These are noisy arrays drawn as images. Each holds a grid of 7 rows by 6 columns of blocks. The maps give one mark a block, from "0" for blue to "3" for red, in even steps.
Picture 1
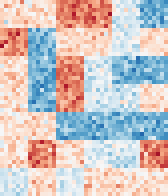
2 2 3 3 1 0
3 0 2 2 1 2
2 0 3 1 0 0
2 0 3 1 1 2
2 2 0 0 0 0
2 3 2 1 1 3
1 2 1 2 2 2
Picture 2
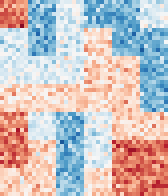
3 0 1 0 0 1
1 0 1 2 0 0
1 1 1 2 2 0
2 2 2 2 2 0
3 1 0 1 2 2
3 2 0 1 3 3
2 2 0 2 3 3
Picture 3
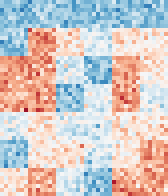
0 0 0 0 0 0
0 3 2 1 2 2
3 3 1 0 3 2
3 3 0 1 3 1
1 2 1 1 2 2
0 2 2 1 2 3
2 3 1 0 3 3
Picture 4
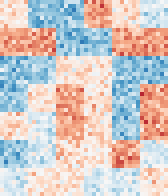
2 0 0 3 2 1
3 3 0 0 3 3
0 0 2 2 0 0
0 2 3 2 0 3
2 1 3 2 0 3
0 1 2 2 3 1
1 2 2 1 1 2
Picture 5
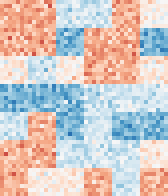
3 3 1 1 3 2
3 3 0 3 3 0
2 1 2 3 3 2
0 0 0 1 1 1
1 3 0 1 0 0
3 3 1 1 1 2
3 2 2 3 1 3
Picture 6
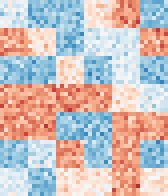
1 0 0 2 3 0
3 2 0 1 1 3
0 0 2 0 1 0
3 3 3 3 2 1
3 3 0 0 3 3
0 1 3 0 3 0
1 0 2 2 3 2
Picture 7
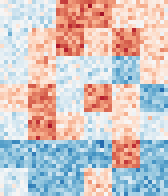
1 1 3 3 2 2
1 2 3 2 3 2
1 2 1 1 0 2
2 3 1 3 2 0
1 3 2 1 2 1
0 0 0 0 3 0
1 0 0 2 0 0
